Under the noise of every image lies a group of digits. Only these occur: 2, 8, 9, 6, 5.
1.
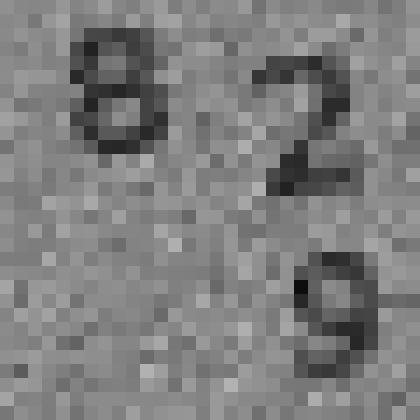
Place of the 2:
top right
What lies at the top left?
8
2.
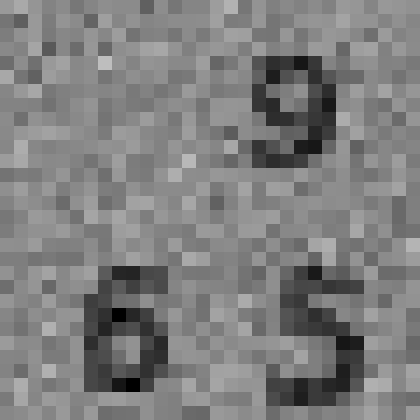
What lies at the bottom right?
5
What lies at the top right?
9
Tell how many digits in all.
3
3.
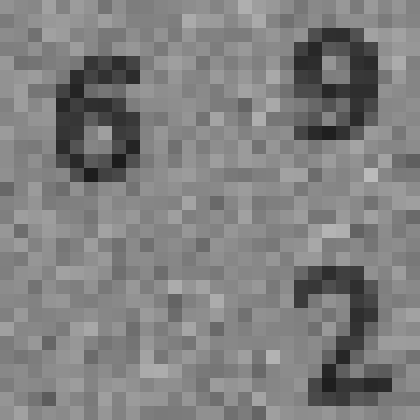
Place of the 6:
top left
